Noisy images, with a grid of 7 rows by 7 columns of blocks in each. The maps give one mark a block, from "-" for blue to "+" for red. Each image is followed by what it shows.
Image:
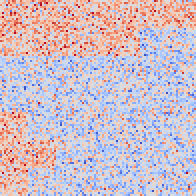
+++++++
+++++--
-------
-------
+------
++-----
+------
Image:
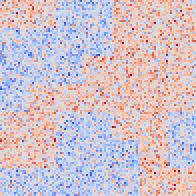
++--+++
----+++
---++++
-++++++
++--++-
++---+-
-----++
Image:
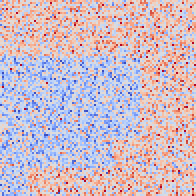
+++++++
+++++++
-----++
-----++
-----++
----+++
-++++++
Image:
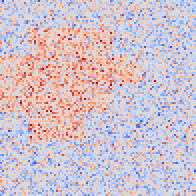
-------
-+++---
+++++--
++++---
-++----
-------
-------
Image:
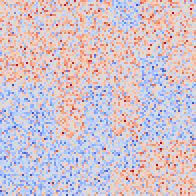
++++-++
+++++++
+++++-+
--+-+--
--+-+--
-----++
----+++
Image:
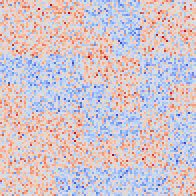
+++--++
++++-++
---++--
+---+-+
+++--+-
++++++-
++----+
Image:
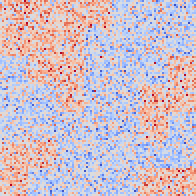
++++---
+++----
-++---+
--+--++
-----+-
++-----
+----++
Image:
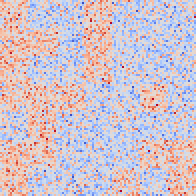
+--+---
++-+---
+--+---
+++--+-
-+-----
++---++
+---+-+
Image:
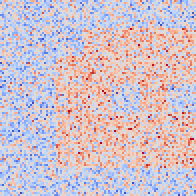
-------
---++++
--+++++
--++-+-
--+++++
--+++++
-------
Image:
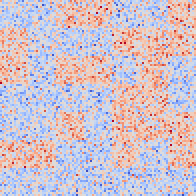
--++--+
+---+++
+-++-+-
----++-
--+-+++
++--+-+
-------
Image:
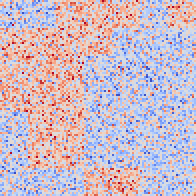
--+++-+
++++---
+++----
+++----
-++----
-++----
---++--
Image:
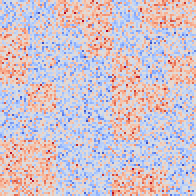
--++-++
+--+---
+---+-+
-+--++-
----+--
++-----
++--++-
